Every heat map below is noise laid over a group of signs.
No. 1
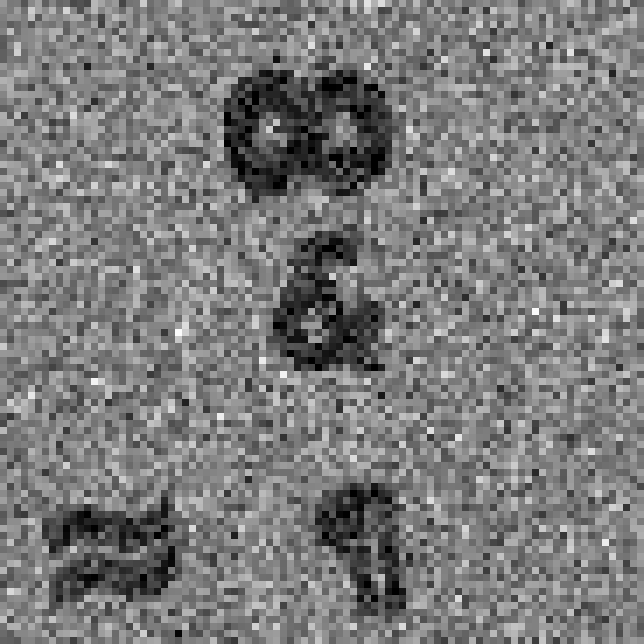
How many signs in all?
4
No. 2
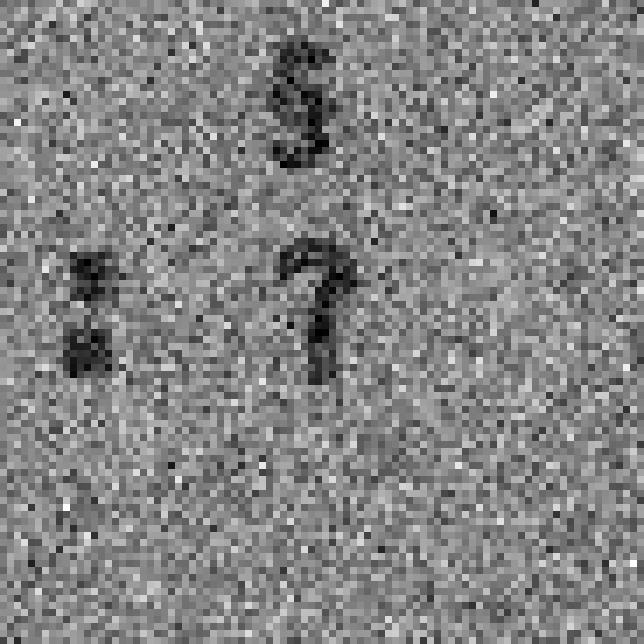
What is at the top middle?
section sign
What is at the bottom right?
nothing
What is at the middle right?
nothing
